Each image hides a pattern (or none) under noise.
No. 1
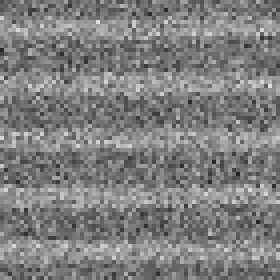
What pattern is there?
horizontal stripes
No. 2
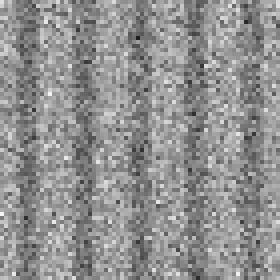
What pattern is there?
vertical stripes
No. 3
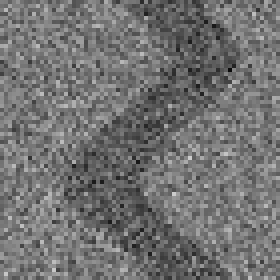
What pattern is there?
a wavy band
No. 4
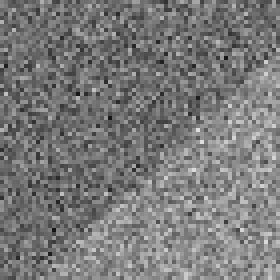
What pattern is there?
a sharp edge
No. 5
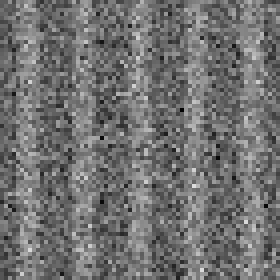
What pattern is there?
vertical stripes
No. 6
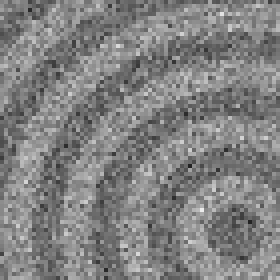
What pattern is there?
rings round one point
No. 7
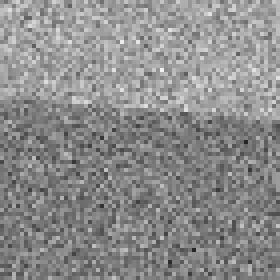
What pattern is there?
a sharp edge
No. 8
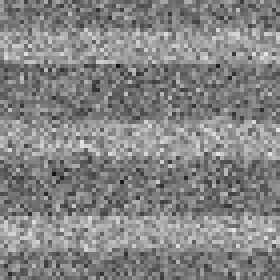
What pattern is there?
horizontal stripes
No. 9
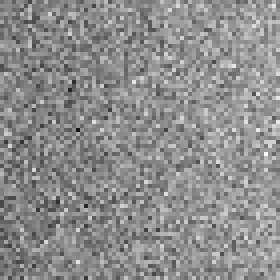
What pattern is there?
a smooth slope
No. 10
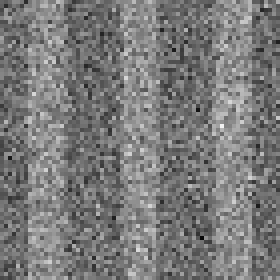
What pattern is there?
vertical stripes
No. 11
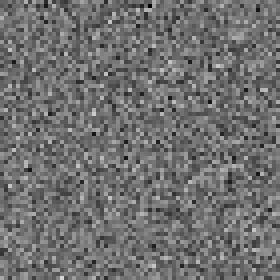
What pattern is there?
only noise
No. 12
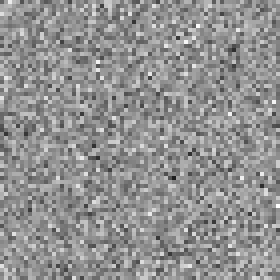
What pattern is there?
only noise
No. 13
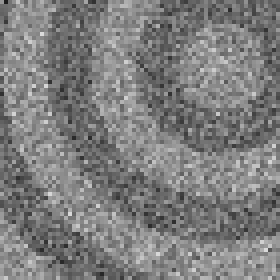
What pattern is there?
rings round one point
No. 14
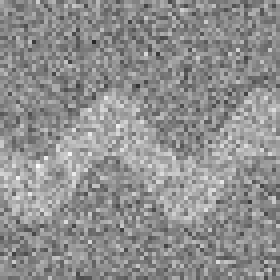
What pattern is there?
a wavy band
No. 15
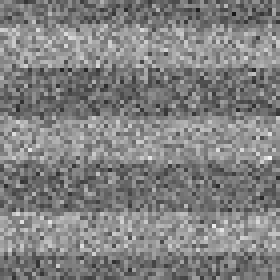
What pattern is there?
horizontal stripes
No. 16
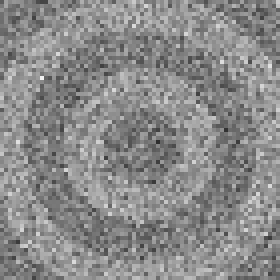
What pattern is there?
rings round one point
